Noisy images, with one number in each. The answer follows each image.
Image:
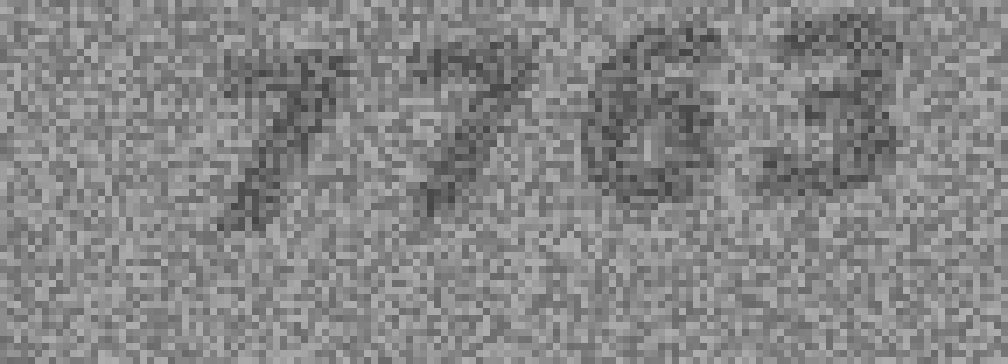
7763
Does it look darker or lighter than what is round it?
darker
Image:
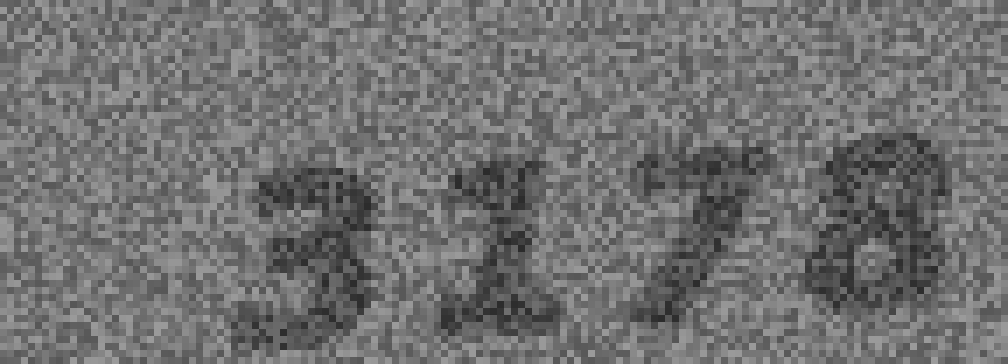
3178
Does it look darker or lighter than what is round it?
darker
